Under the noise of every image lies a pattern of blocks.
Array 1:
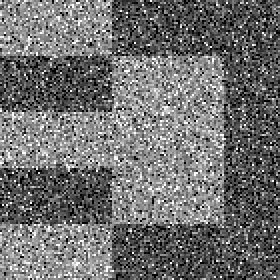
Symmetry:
top and bottom mirror each other
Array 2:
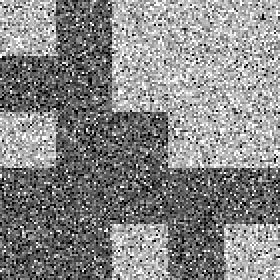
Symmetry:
mirrored about the diagonal from the bottom left
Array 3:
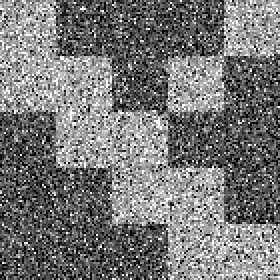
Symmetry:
mirrored about the diagonal from the bottom left
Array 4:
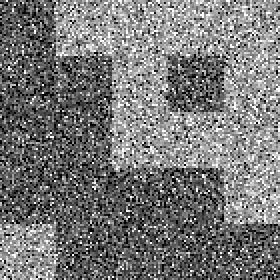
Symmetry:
mirrored about the diagonal from the bottom left
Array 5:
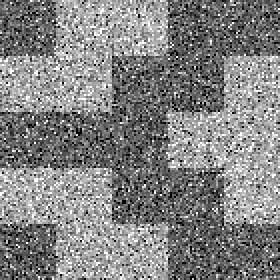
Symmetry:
top and bottom mirror each other
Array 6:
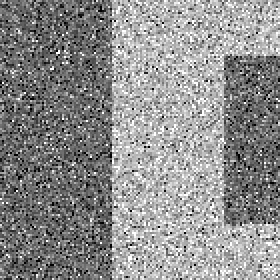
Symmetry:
top and bottom mirror each other
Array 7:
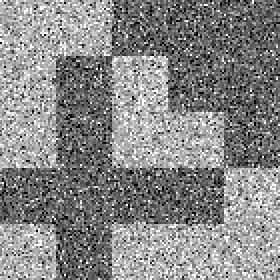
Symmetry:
mirrored about the diagonal from the bottom left
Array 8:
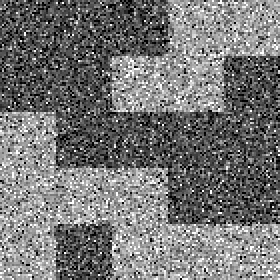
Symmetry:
no symmetry
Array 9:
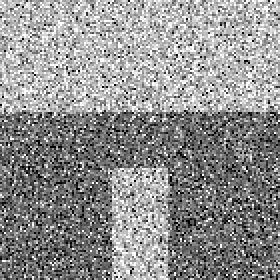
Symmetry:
left and right mirror each other
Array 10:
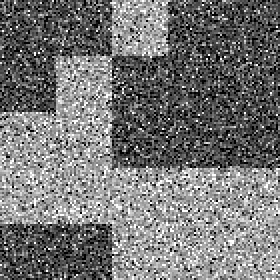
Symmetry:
no symmetry
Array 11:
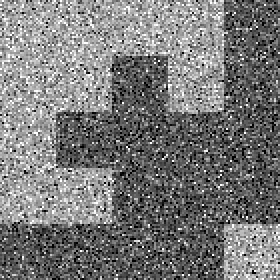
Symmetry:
mirrored about the diagonal from the top left
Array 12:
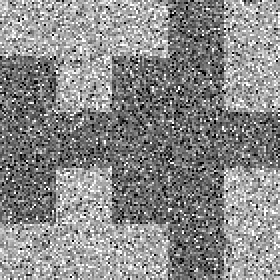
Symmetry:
top and bottom mirror each other
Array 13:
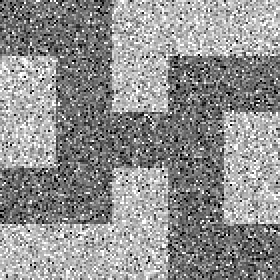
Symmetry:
the same after a half turn
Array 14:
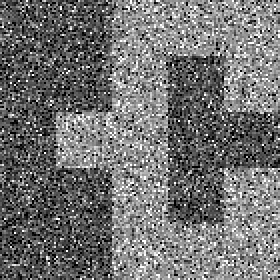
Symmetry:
top and bottom mirror each other
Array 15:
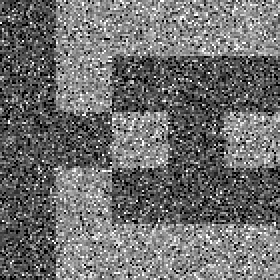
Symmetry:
top and bottom mirror each other
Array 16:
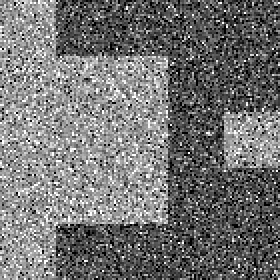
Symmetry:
top and bottom mirror each other
